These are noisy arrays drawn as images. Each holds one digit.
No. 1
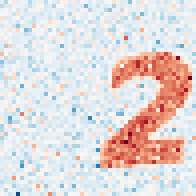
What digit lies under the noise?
2
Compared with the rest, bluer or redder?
redder
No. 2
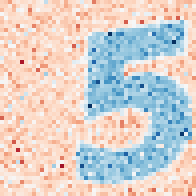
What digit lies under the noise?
5
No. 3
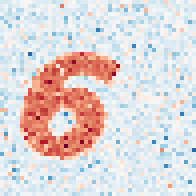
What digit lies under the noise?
6
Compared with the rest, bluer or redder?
redder
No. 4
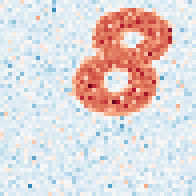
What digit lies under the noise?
8
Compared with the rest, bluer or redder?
redder
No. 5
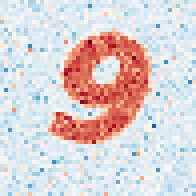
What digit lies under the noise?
9
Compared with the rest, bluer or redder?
redder
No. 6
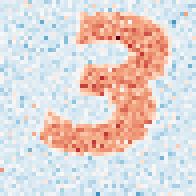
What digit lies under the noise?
3
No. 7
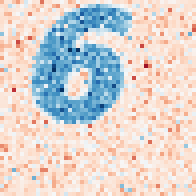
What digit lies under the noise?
6
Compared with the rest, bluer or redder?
bluer
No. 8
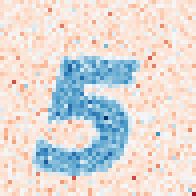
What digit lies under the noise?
5
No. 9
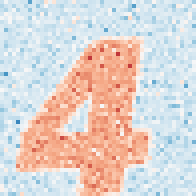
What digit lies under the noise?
4
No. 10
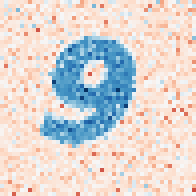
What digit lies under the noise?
9
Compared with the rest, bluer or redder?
bluer
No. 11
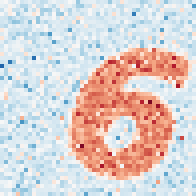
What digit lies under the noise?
6
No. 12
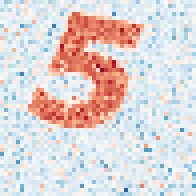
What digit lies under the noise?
5
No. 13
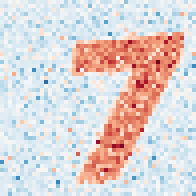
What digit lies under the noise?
7
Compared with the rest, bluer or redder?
redder
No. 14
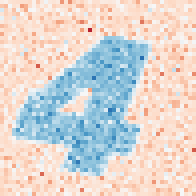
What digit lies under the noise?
4
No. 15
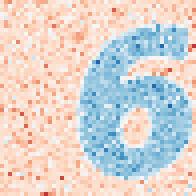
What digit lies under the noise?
6
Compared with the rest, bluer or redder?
bluer
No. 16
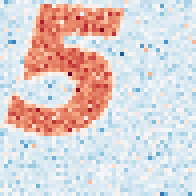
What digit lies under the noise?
5
